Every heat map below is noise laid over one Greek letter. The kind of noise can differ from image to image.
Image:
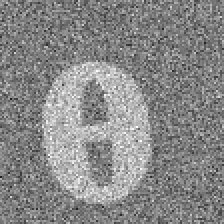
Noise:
independent entries
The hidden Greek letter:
theta
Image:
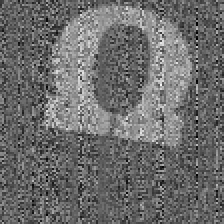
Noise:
columns of uneven size
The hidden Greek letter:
omega
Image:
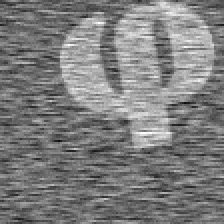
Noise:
streaked along the rows
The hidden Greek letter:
phi
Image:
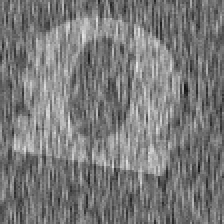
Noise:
streaked along the columns
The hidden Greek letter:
omega
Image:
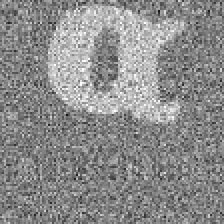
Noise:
low rank plus noise
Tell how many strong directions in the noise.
three or four
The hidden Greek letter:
alpha
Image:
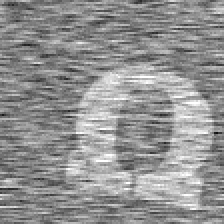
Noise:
streaked along the rows
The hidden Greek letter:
omega
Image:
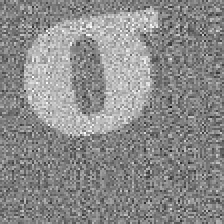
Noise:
low rank plus noise
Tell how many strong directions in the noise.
three or four
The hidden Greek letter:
sigma
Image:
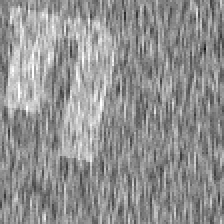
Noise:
streaked along the columns
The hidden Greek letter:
eta
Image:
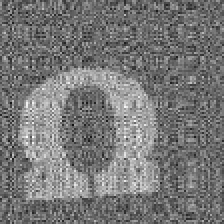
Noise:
low rank plus noise
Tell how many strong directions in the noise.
two
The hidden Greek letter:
omega
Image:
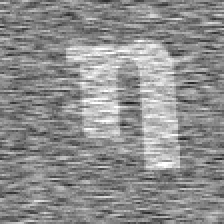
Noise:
streaked along the rows
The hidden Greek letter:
eta
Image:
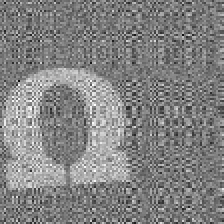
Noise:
low rank plus noise
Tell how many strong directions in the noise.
one
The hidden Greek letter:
omega
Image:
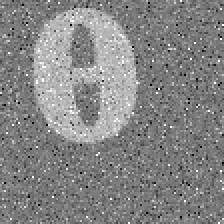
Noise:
heavy tails
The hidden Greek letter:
theta
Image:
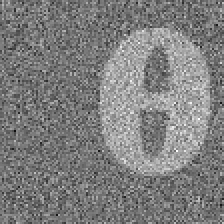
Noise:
low rank plus noise
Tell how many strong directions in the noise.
five to eight
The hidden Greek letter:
theta
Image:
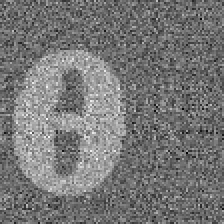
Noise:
low rank plus noise
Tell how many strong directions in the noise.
five to eight
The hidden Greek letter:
theta
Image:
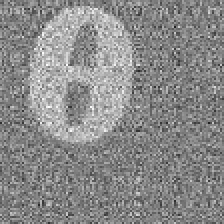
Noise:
low rank plus noise
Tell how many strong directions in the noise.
three or four
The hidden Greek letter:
theta
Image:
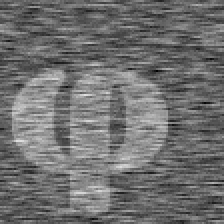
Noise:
streaked along the rows
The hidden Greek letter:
phi
